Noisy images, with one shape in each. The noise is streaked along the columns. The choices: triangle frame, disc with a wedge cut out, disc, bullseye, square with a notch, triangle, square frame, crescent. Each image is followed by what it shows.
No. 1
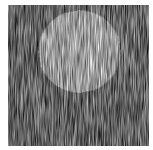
disc
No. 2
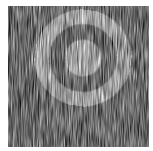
bullseye
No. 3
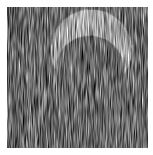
crescent
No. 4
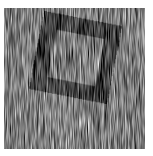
square frame
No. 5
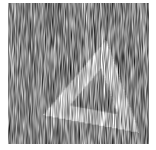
triangle frame
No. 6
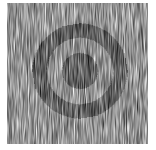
bullseye
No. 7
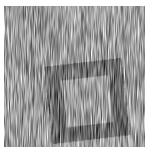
square frame
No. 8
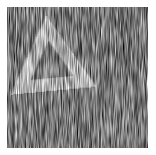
triangle frame
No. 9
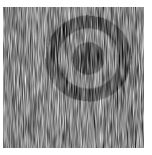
bullseye
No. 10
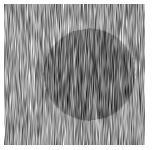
disc
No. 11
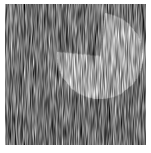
disc with a wedge cut out
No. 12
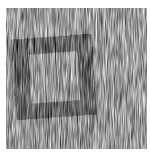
square frame
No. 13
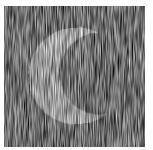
crescent
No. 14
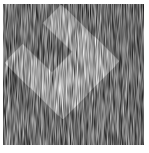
square with a notch
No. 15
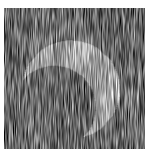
crescent
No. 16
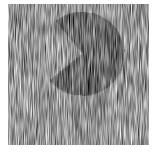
disc with a wedge cut out
